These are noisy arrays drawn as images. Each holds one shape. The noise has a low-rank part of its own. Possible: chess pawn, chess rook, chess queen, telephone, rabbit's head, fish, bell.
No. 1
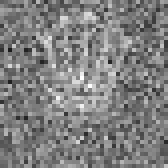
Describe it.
light chess queen
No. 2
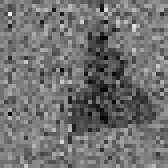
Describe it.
dark chess pawn
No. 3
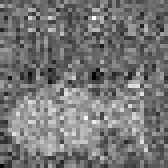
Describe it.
light fish
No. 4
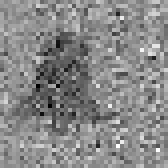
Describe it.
dark bell
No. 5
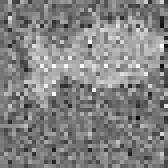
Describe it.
light fish
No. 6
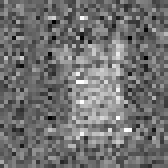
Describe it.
light chess rook
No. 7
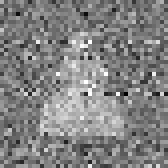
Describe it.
light chess pawn
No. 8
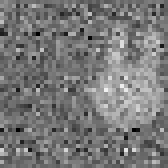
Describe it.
light rabbit's head
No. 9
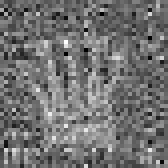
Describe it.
light chess queen
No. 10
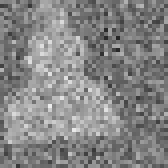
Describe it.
light chess pawn
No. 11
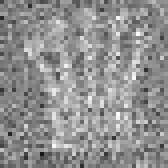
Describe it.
light chess queen
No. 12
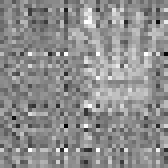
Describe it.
light chess queen
